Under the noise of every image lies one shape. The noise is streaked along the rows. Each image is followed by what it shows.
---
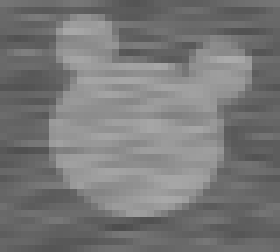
bear's head
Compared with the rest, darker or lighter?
lighter
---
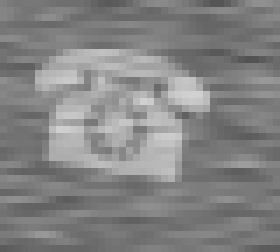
telephone
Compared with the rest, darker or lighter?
lighter
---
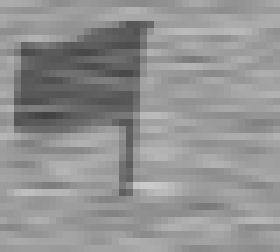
flag
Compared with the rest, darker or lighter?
darker
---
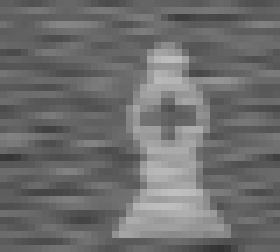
chess bishop
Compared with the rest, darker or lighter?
lighter
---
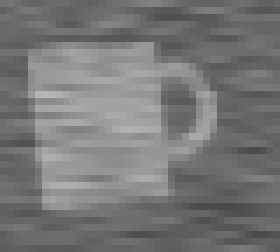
cup
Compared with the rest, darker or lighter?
lighter
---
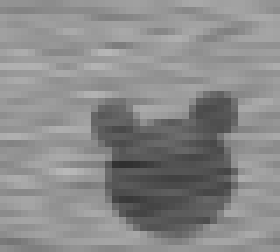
bear's head
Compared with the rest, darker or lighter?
darker
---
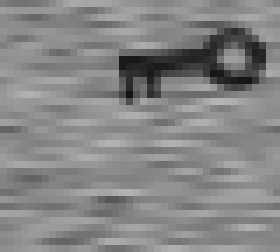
key
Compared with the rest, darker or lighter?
darker
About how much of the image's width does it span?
half
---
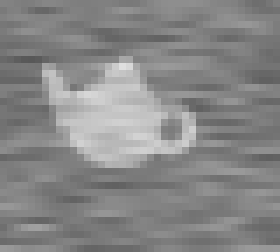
teapot
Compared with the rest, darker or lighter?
lighter
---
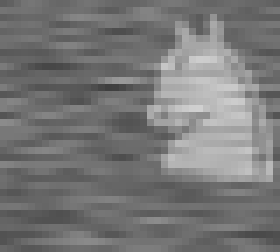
chess knight
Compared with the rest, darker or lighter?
lighter
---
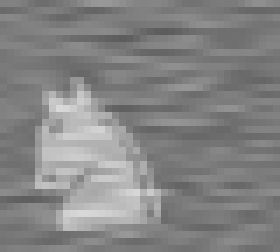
chess knight
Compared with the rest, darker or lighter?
lighter
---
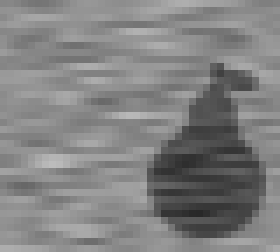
pear
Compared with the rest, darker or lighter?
darker
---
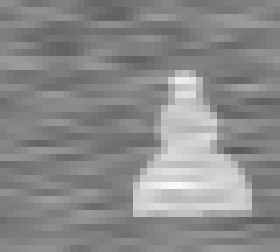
chess pawn
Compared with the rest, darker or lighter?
lighter
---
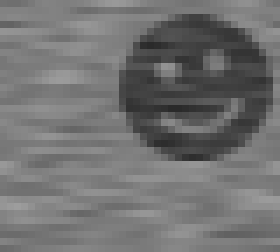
smiling face
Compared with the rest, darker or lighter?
darker
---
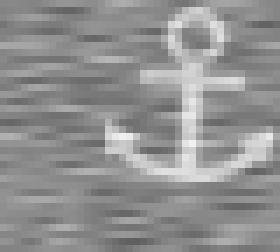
anchor
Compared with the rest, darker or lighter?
lighter
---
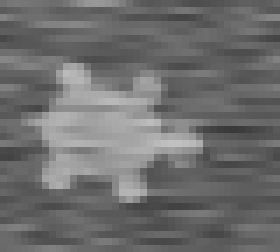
turtle
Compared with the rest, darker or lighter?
lighter
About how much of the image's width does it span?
two thirds
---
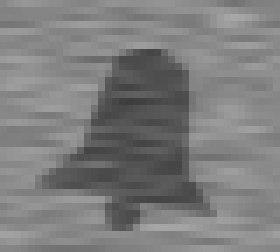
bell
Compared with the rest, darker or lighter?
darker
